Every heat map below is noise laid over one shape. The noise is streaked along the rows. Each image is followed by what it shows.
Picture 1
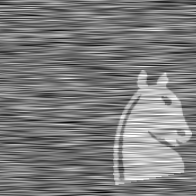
chess knight
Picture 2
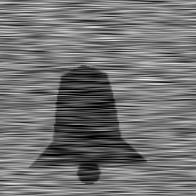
bell
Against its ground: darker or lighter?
darker
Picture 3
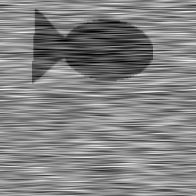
fish
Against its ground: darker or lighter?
darker
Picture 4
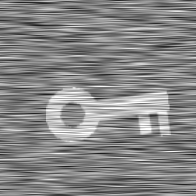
key
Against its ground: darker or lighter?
lighter
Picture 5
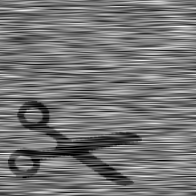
pair of scissors
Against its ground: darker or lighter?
darker
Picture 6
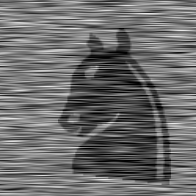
chess knight
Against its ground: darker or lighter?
darker
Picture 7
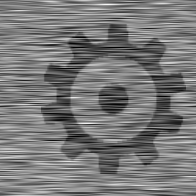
gear
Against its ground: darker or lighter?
darker
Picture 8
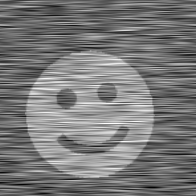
smiling face
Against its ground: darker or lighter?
lighter
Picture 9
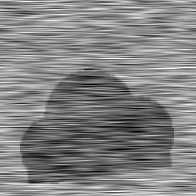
cloud
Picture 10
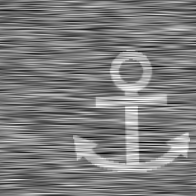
anchor
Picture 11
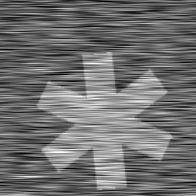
asterisk
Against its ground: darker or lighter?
lighter
